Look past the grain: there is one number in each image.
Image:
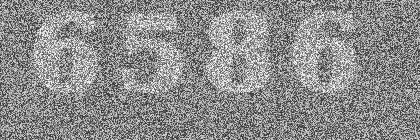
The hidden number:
6586
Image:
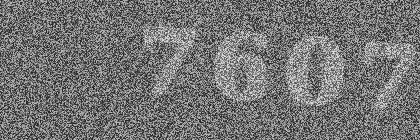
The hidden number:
7607
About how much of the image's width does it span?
two thirds
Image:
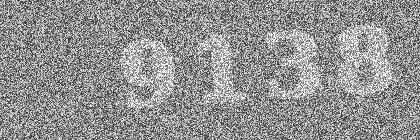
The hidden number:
9138
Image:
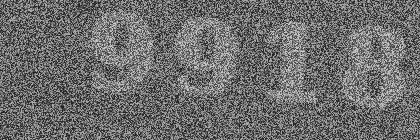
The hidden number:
9918
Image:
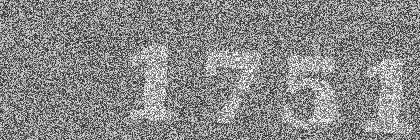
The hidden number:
1751
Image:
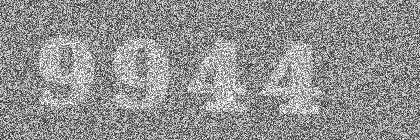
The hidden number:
9944
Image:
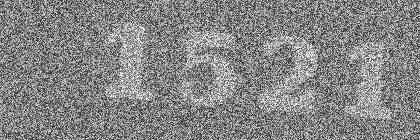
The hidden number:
1521
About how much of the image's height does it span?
two thirds
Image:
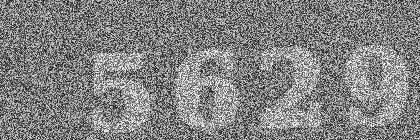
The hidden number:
5629
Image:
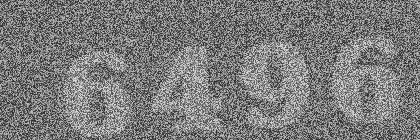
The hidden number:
6496
